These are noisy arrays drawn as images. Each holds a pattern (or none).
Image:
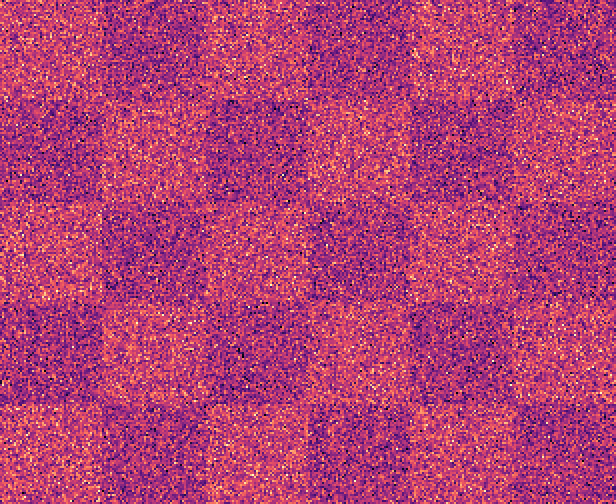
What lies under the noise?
a checkerboard
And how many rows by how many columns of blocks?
5 by 6
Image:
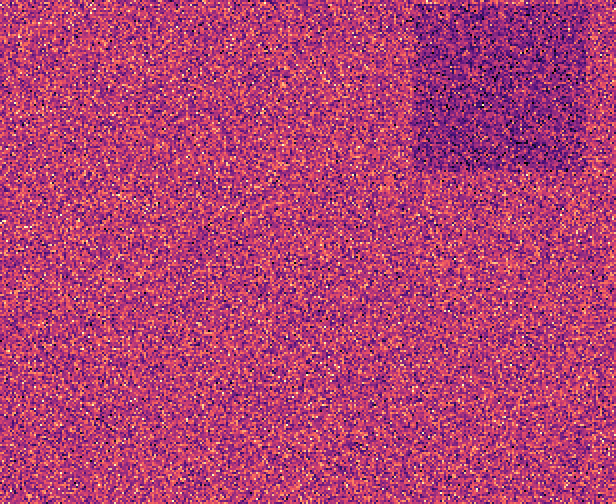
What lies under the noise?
one block
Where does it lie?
top right
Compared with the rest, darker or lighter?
darker
